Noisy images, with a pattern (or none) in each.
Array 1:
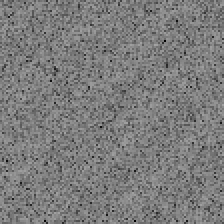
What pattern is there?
diagonal stripes
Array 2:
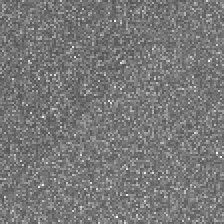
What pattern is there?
a sharp edge
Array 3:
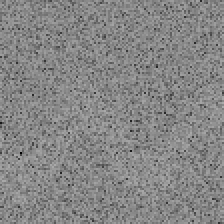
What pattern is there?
a wavy band
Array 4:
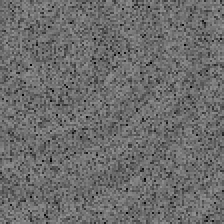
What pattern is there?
rings round one point
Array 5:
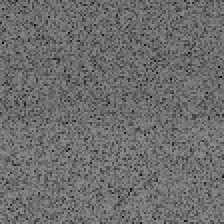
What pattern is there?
a sharp edge
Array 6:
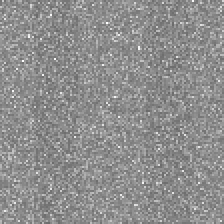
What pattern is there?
vertical stripes
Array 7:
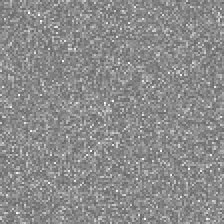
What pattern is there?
only noise
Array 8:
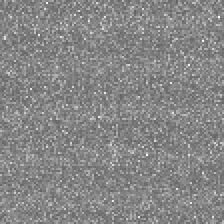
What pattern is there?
horizontal stripes
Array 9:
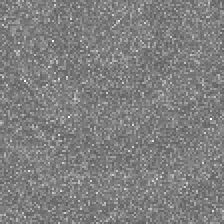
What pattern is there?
rings round one point
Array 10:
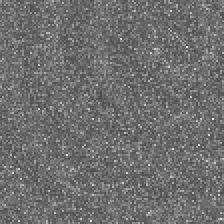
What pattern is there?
rings round one point
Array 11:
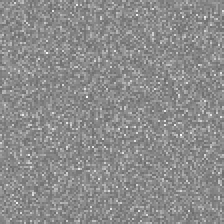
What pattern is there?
only noise
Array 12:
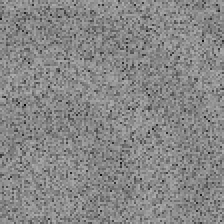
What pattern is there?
rings round one point
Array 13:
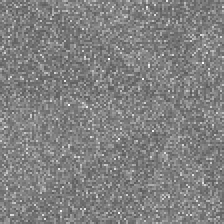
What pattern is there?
spokes from one point
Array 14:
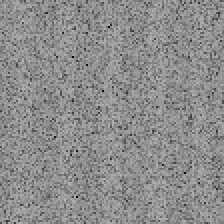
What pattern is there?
vertical stripes
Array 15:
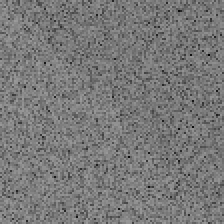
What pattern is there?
a sharp edge
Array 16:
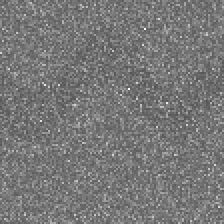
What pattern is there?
a wavy band
